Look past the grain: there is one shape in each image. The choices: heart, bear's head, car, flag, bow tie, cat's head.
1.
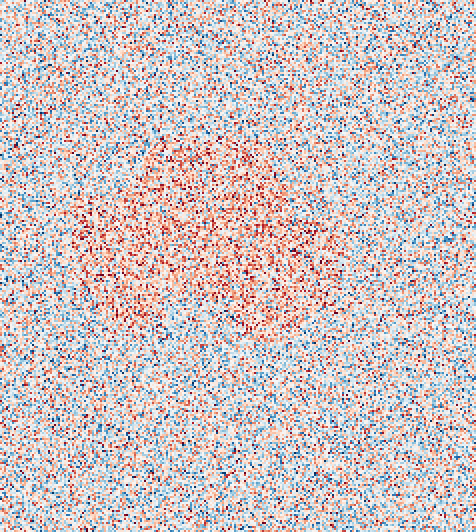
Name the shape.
car
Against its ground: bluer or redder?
redder
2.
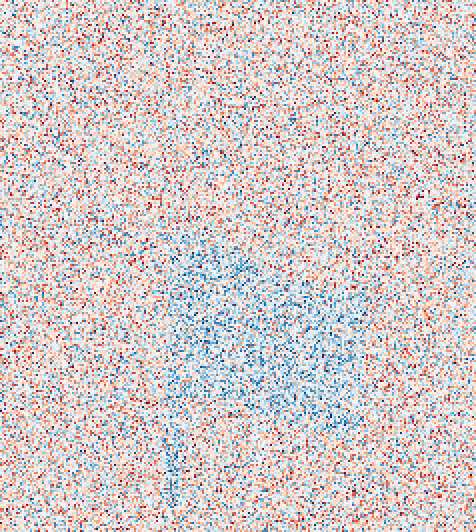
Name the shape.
flag
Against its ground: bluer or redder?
bluer
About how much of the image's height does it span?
half
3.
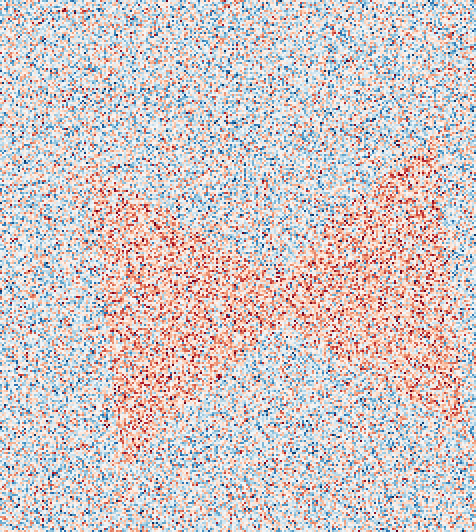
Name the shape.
bow tie
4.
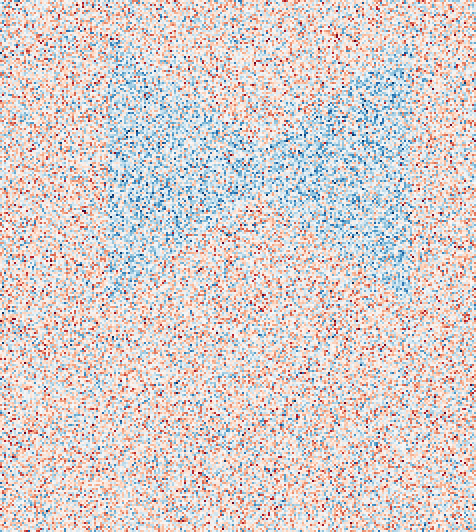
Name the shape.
bow tie
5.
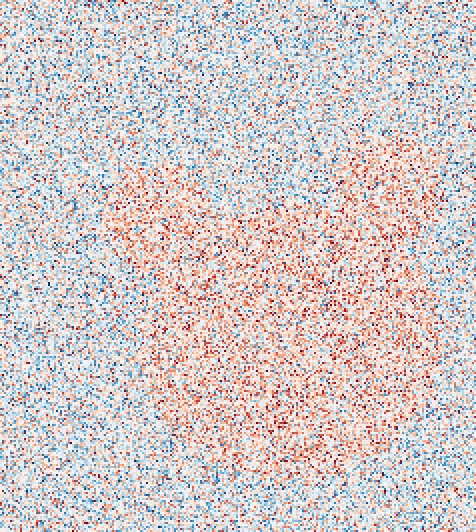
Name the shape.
bear's head
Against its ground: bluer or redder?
redder
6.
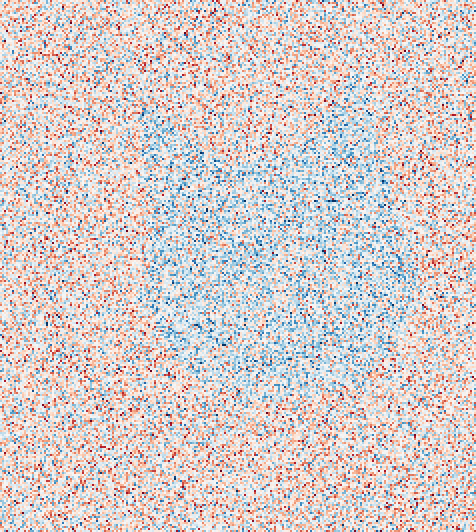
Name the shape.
cat's head
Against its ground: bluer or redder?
bluer
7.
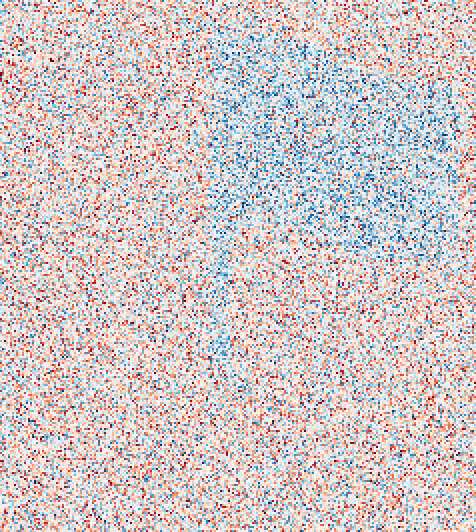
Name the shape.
flag
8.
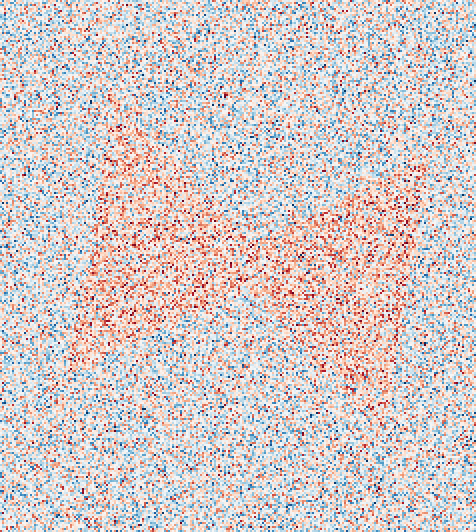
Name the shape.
bow tie
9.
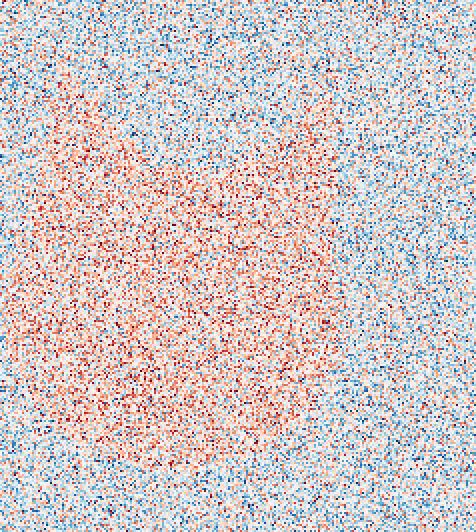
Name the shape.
cat's head
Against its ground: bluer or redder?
redder
